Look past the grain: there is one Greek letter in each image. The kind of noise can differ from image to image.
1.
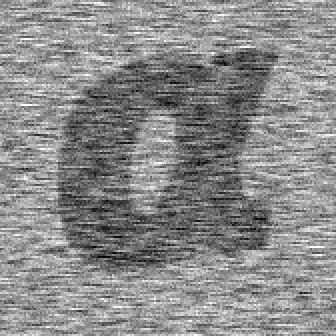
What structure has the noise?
streaked along the rows
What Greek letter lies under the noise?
alpha
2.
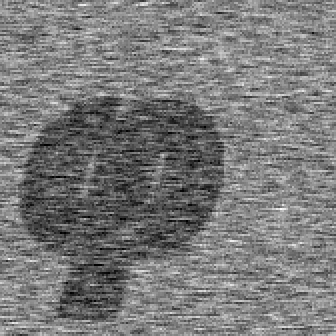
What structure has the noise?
streaked along the rows
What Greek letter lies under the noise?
phi
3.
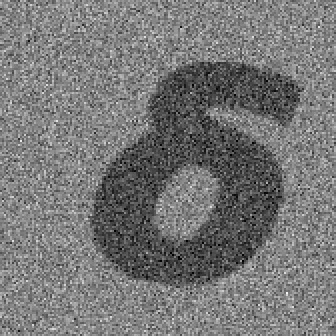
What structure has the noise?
independent entries
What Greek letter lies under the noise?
delta
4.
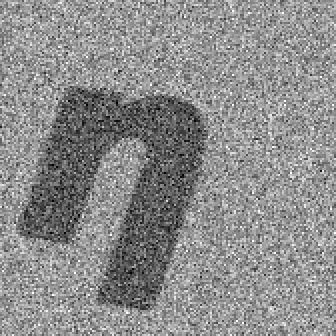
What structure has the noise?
independent entries
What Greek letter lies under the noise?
eta
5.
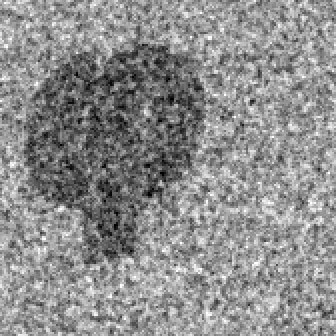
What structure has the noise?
blotchy
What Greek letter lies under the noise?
phi
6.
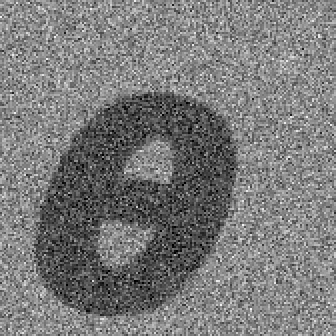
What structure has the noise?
independent entries
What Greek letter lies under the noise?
theta
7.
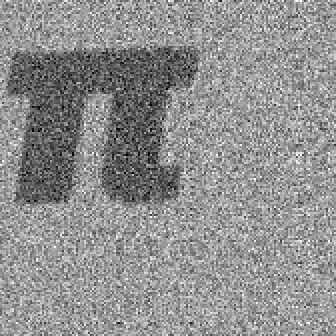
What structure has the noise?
low rank plus noise
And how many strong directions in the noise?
two
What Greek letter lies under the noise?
pi
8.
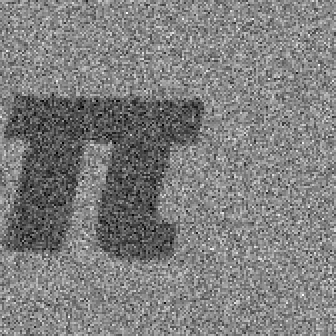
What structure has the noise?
independent entries
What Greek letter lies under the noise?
pi
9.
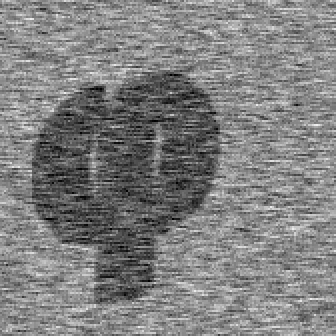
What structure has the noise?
streaked along the rows
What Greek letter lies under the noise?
phi
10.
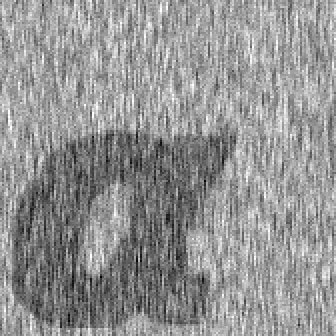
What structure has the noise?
streaked along the columns
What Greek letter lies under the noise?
alpha
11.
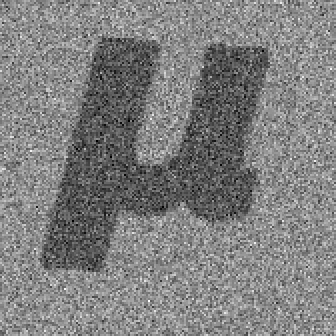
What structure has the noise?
independent entries
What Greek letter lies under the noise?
mu
